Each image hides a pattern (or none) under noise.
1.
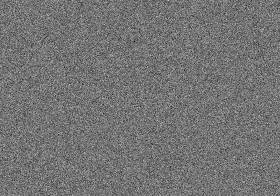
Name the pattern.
only noise
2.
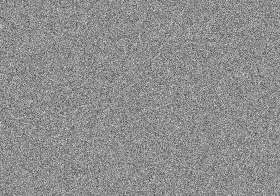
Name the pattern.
only noise
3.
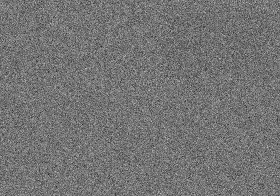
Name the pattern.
one block
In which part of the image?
top right
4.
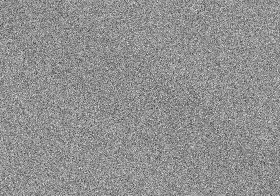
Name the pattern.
a diagonal band
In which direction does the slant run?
top left to bottom right
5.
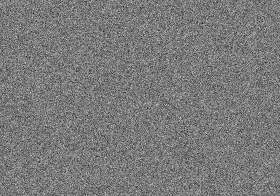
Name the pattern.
only noise
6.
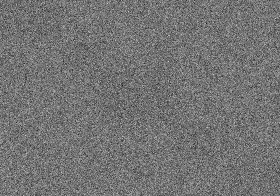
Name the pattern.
blocks along the diagonal
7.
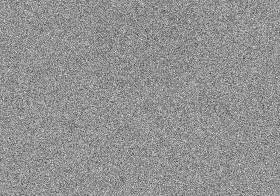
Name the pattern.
one block
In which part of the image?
top middle
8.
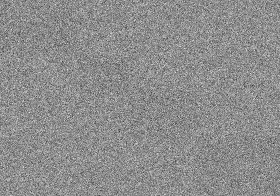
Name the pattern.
blocks along the diagonal
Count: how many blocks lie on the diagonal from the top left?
4
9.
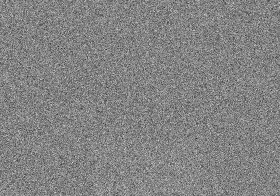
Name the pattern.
one block
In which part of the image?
bottom middle
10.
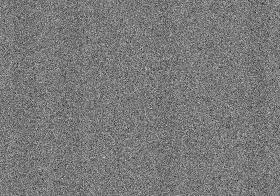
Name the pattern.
bands of columns
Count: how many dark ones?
4
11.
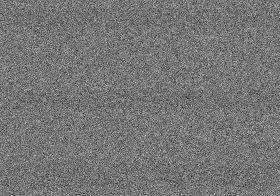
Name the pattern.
bands of rows
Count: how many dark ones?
3
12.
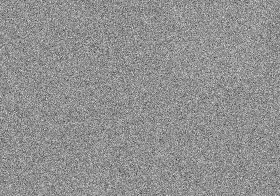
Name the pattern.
one block
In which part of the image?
top right
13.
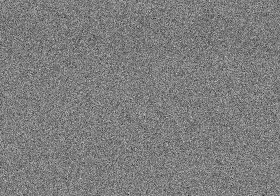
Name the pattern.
one band of rows
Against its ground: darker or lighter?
darker
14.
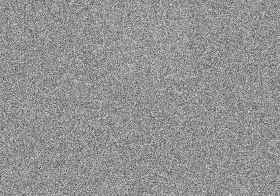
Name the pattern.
one block
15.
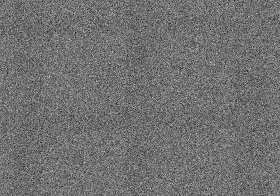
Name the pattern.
bands of rows crossing bands of columns
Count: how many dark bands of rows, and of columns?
2 and 3
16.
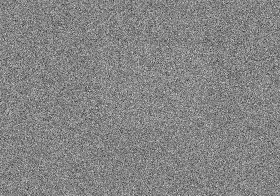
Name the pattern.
one block
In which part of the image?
centre
